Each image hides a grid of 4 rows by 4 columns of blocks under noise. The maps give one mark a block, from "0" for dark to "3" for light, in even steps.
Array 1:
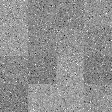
3 1 1 2
3 1 2 1
1 0 3 0
0 3 3 2
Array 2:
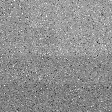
2 3 3 3
2 2 3 3
1 1 1 1
0 0 0 0
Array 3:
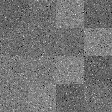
0 1 3 0
1 1 1 3
2 2 3 0
2 3 0 1
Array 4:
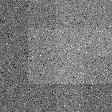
0 1 2 2
0 2 3 3
0 2 3 2
0 0 1 0
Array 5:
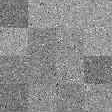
0 3 3 3
3 1 2 3
1 1 2 0
0 2 1 2
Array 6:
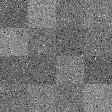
0 3 1 2
3 1 0 1
0 0 2 0
1 2 1 3
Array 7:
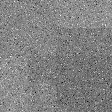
2 2 3 3
2 2 1 1
3 1 0 0
3 2 0 0
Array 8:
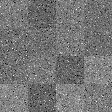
2 0 2 1
1 1 2 1
1 2 0 3
3 0 3 2
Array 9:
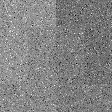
3 3 0 0
3 2 1 0
3 2 1 0
2 2 1 1
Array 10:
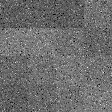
0 0 0 2
3 3 2 1
1 2 3 2
0 1 2 3
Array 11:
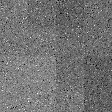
2 1 0 1
2 2 1 1
3 3 1 0
3 3 2 0
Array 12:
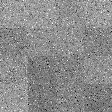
3 3 2 3
1 2 2 1
2 0 1 2
3 0 1 0
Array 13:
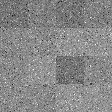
0 1 0 1
2 2 3 3
2 3 0 2
2 2 3 3
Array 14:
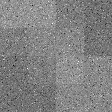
3 3 1 0
1 2 2 0
0 1 3 2
0 0 2 2
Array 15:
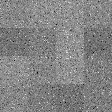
2 3 3 2
0 1 3 0
3 2 3 1
2 1 0 1
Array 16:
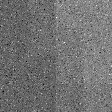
0 1 3 3
0 1 2 3
0 0 2 3
0 0 1 2
